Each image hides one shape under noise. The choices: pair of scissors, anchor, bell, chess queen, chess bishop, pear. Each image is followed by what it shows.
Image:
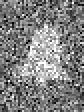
bell
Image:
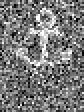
anchor
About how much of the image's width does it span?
two thirds
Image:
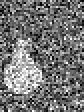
pear
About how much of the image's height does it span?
half
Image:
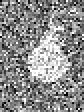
pear
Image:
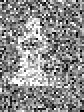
chess bishop
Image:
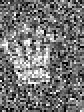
chess queen
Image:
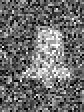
bell
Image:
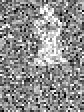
chess bishop
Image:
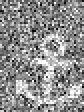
anchor
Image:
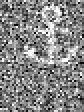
anchor
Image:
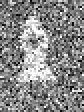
chess bishop
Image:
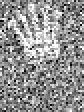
chess queen
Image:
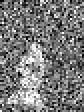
chess bishop
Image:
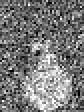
pear
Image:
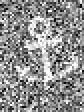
anchor
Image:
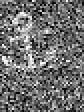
anchor
